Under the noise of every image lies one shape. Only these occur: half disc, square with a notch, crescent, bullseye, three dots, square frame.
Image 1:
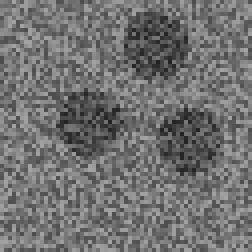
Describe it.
dark three dots
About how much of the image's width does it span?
two thirds
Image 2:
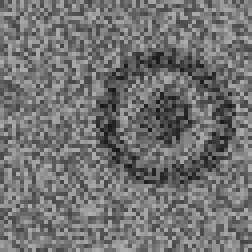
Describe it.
dark bullseye
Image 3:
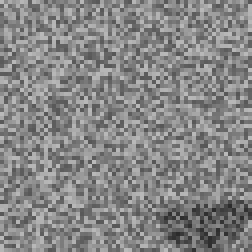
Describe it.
dark half disc, bottom right
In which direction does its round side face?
down
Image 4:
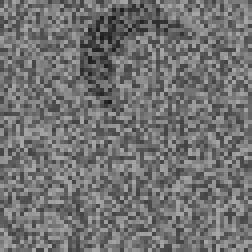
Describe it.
dark crescent, top middle
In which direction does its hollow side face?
down and right
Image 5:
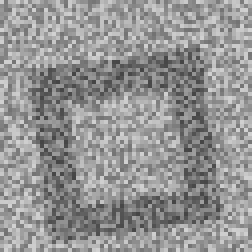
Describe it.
dark square frame
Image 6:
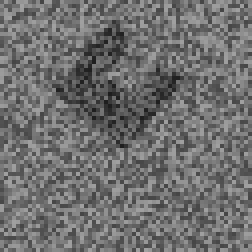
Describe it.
dark square with a notch
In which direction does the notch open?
up and right
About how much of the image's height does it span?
half
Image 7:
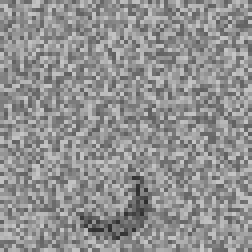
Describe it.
dark crescent, bottom middle
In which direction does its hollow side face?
up and left
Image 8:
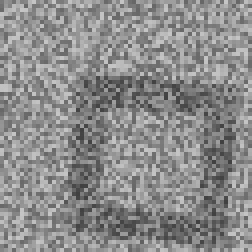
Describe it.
dark square frame
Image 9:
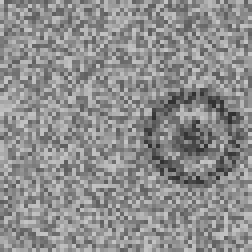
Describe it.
dark bullseye, middle right
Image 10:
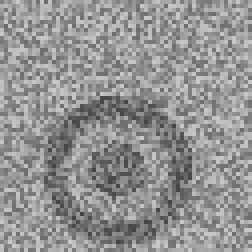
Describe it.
dark bullseye
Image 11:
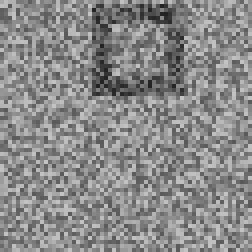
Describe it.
dark square frame, top middle
